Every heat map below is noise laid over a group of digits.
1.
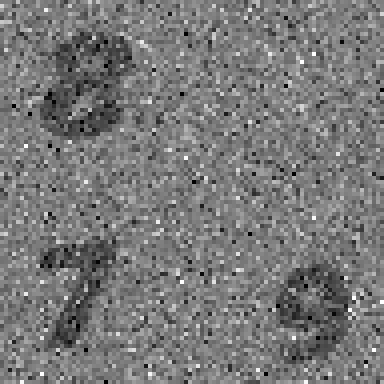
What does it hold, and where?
top left: 8; bottom left: 7; bottom right: 9
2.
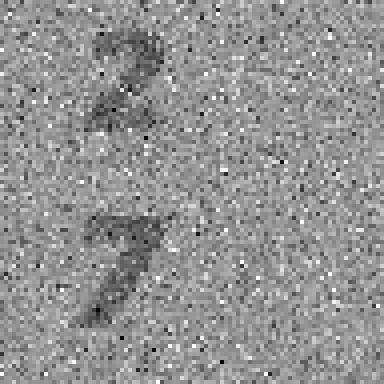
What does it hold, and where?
top left: 2; bottom left: 7
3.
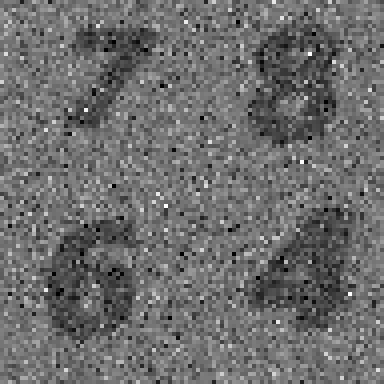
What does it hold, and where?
top left: 7; top right: 8; bottom left: 6; bottom right: 4
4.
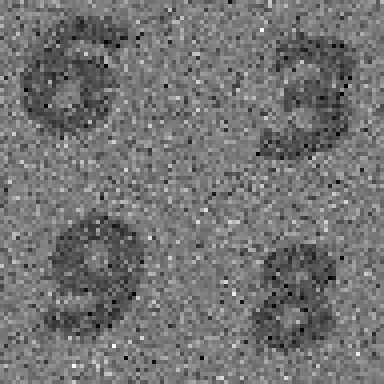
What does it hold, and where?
top left: 6; top right: 3; bottom left: 9; bottom right: 8
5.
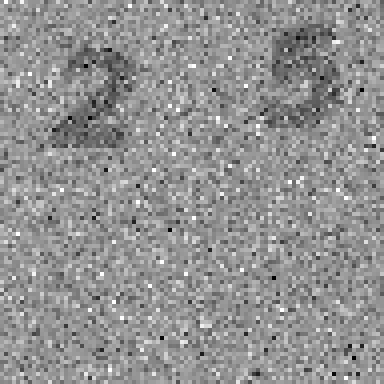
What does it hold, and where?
top left: 2; top right: 5
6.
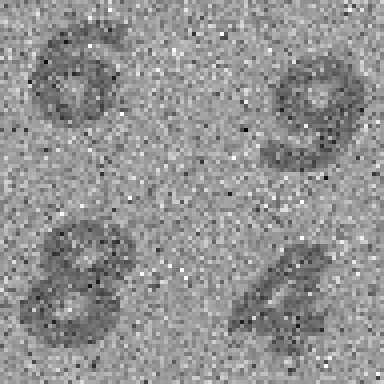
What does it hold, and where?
top left: 6; top right: 9; bottom left: 8; bottom right: 4
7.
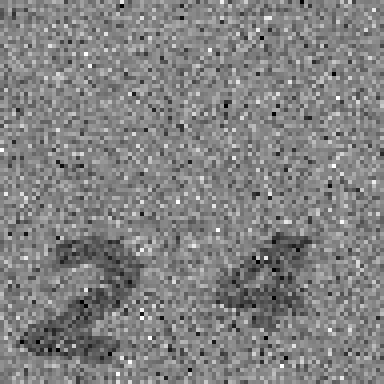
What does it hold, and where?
bottom left: 2; bottom right: 4
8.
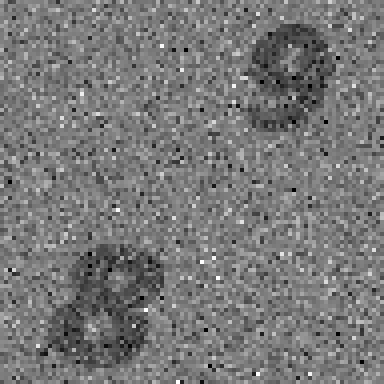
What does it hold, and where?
top right: 9; bottom left: 8
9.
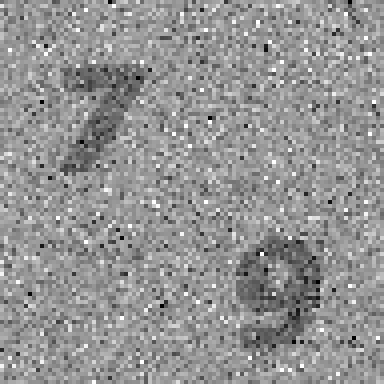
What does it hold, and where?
top left: 7; bottom right: 9
